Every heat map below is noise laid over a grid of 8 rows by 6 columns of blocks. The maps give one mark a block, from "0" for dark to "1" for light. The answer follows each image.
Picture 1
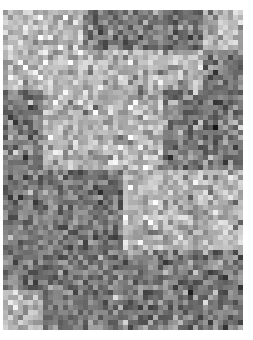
110001
111110
011100
011100
000111
000111
000000
100000
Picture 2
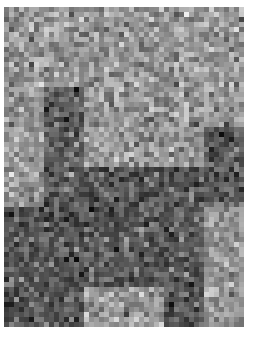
111111
111111
101111
101110
100000
000001
000001
001101
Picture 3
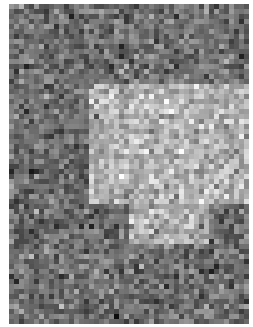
000000
000000
001111
001111
001111
000110
000000
000000
